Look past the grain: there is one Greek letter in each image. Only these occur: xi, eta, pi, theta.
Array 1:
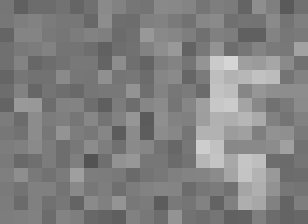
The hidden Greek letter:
xi
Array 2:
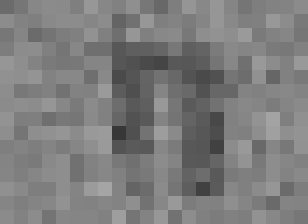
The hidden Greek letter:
eta
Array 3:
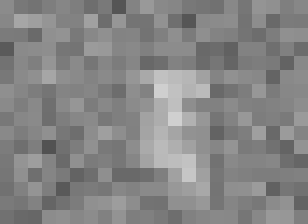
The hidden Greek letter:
xi
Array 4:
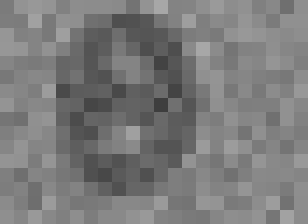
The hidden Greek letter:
theta
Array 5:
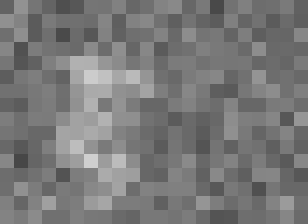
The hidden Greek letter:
xi
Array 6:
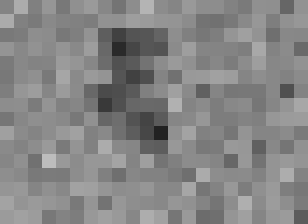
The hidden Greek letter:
xi
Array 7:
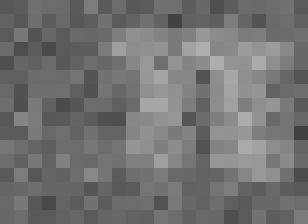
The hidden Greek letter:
pi
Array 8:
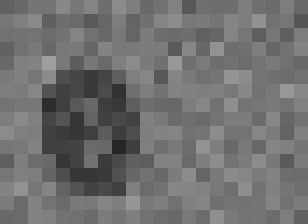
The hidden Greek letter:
theta
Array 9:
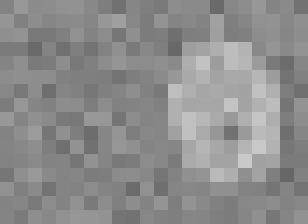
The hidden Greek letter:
theta
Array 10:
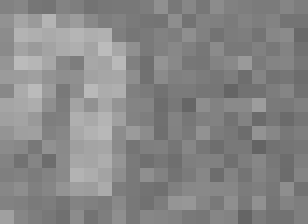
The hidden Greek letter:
eta
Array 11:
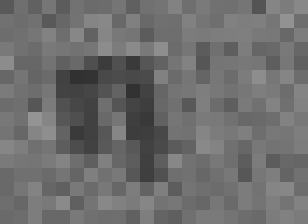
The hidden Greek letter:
eta
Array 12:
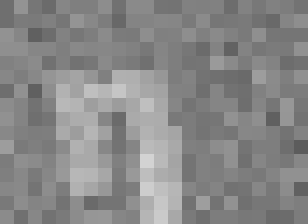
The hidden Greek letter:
eta
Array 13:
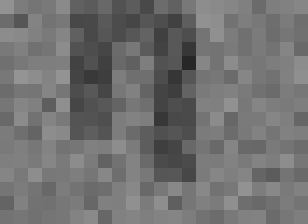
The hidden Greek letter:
eta
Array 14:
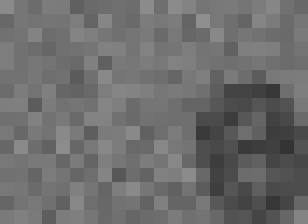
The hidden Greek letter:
theta
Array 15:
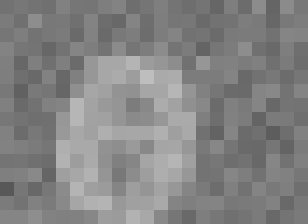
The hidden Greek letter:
theta
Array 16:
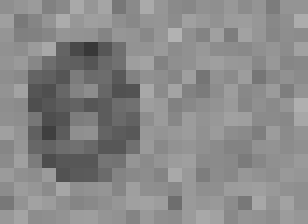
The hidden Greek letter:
theta
